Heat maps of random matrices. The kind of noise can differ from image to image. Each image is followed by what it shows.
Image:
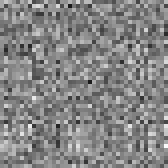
low rank plus noise
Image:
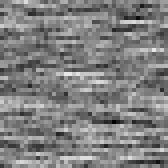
streaked along the rows
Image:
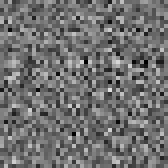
low rank plus noise
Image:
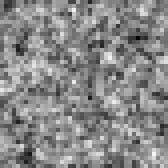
blotchy
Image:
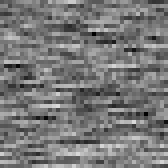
streaked along the rows
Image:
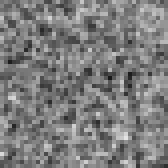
blotchy
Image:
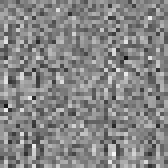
low rank plus noise
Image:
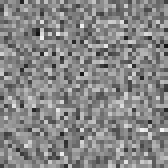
low rank plus noise
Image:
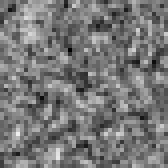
blotchy
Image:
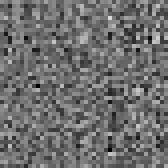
low rank plus noise
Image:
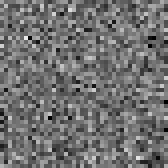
low rank plus noise
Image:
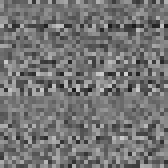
rows of uneven size
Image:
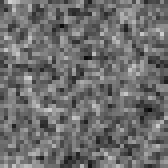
blotchy
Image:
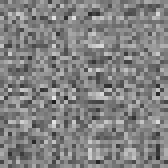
low rank plus noise
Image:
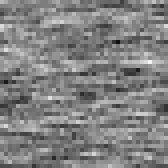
streaked along the rows
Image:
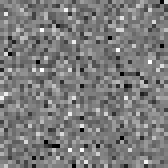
heavy tails
